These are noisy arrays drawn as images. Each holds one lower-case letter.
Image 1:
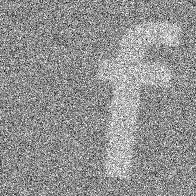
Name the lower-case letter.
f
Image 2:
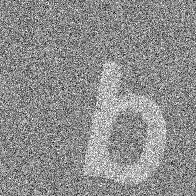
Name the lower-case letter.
b
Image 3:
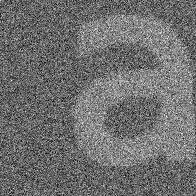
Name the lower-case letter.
a
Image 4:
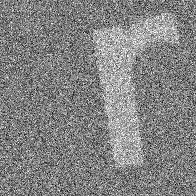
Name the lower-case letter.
r
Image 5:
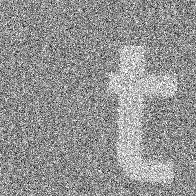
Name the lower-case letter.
t
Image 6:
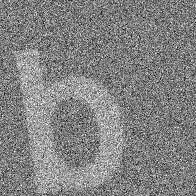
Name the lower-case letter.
b
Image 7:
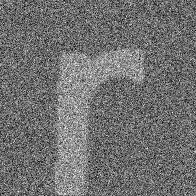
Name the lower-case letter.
r
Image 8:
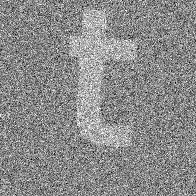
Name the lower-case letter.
t
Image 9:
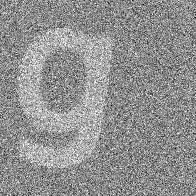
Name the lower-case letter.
g
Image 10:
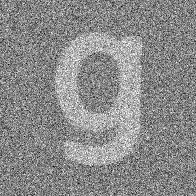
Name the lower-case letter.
g
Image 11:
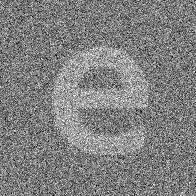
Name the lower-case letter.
e
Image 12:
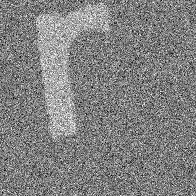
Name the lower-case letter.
r
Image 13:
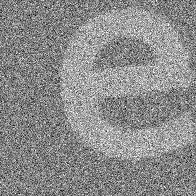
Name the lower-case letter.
e
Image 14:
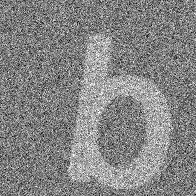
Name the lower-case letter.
b
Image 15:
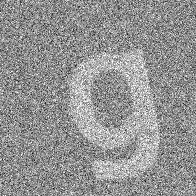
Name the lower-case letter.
g
